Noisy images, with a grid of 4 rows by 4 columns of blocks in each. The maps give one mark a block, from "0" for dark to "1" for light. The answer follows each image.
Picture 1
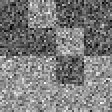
0 1 0 0
0 0 1 0
1 1 0 1
1 1 1 1
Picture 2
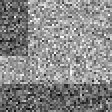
0 1 1 1
0 1 1 1
1 1 1 1
0 0 0 0
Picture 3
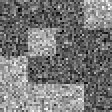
0 0 0 1
0 1 0 0
1 0 0 0
1 1 1 0
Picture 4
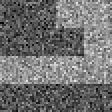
0 0 1 1
0 0 0 1
1 1 1 1
0 0 0 0
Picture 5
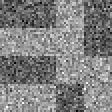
0 0 1 0
1 1 1 0
0 0 1 1
1 1 0 1
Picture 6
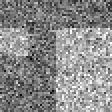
0 0 0 0
1 0 1 1
0 0 1 1
0 0 1 1
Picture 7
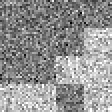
0 0 0 0
0 0 0 1
0 0 1 1
1 1 0 1
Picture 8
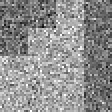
0 0 1 0
0 1 1 0
1 1 1 0
1 1 1 0
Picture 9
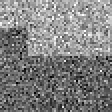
1 1 1 1
0 1 1 1
0 0 0 0
0 0 0 0
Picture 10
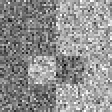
0 0 1 1
0 0 1 1
0 1 0 1
0 0 1 1
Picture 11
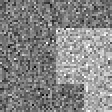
0 0 0 0
0 0 1 1
0 0 1 1
0 0 0 1
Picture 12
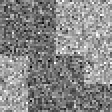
0 0 1 1
0 0 1 1
1 0 0 1
1 0 0 0
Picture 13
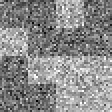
0 0 1 0
1 0 0 0
0 1 1 1
0 0 1 1
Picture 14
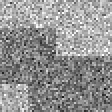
1 1 1 1
0 0 1 1
0 0 0 0
1 0 0 0
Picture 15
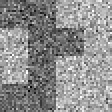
0 0 1 1
1 0 0 1
1 0 1 1
0 0 1 1
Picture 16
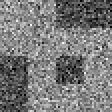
1 1 0 0
1 1 1 1
0 1 0 1
0 1 1 1
